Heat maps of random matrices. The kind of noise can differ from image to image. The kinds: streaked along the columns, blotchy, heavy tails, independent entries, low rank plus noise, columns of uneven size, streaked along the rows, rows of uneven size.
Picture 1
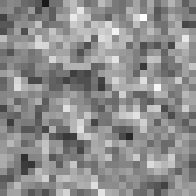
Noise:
blotchy
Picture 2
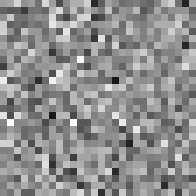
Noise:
independent entries
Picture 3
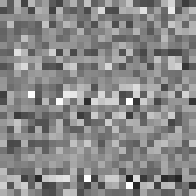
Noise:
rows of uneven size
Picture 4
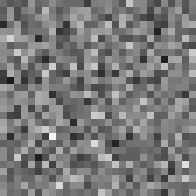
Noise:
independent entries
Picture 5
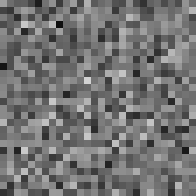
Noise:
independent entries
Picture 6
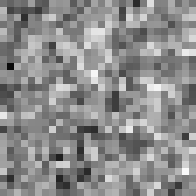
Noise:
blotchy
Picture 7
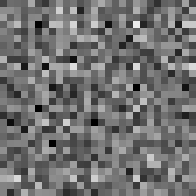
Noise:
low rank plus noise
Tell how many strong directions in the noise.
one
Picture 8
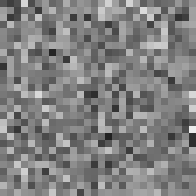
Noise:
low rank plus noise
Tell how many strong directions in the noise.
five to eight
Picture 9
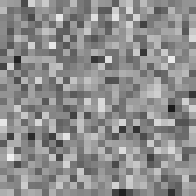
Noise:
independent entries
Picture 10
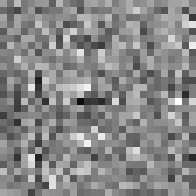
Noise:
low rank plus noise
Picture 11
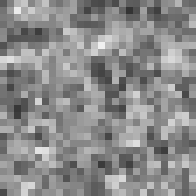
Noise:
blotchy
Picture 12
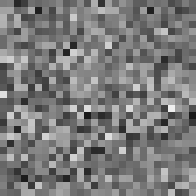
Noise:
low rank plus noise
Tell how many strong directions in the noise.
five to eight
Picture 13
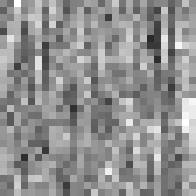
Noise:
streaked along the columns
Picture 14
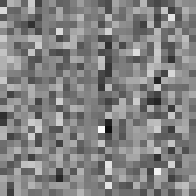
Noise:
columns of uneven size
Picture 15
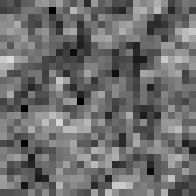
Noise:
blotchy
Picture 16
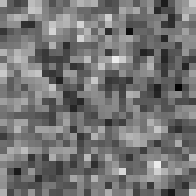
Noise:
blotchy
